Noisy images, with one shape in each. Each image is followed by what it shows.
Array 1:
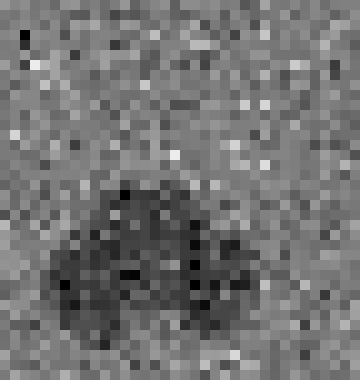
car
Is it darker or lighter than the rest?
darker
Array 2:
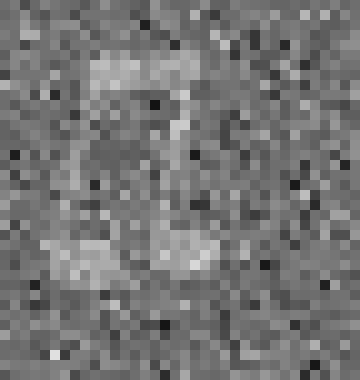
pair of musical notes
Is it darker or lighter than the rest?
lighter
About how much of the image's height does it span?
two thirds
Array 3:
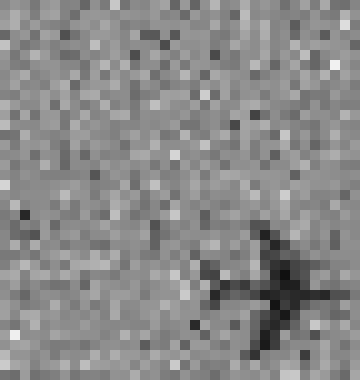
airplane
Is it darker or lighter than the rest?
darker
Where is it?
bottom right
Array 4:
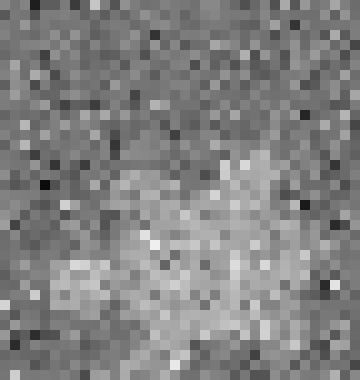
turtle
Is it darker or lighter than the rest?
lighter
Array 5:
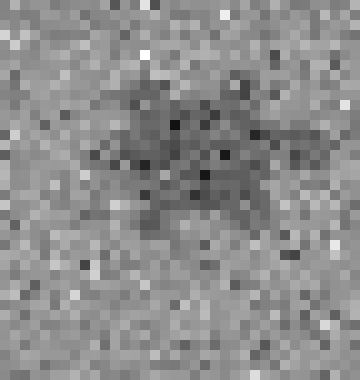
turtle
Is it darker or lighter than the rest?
darker
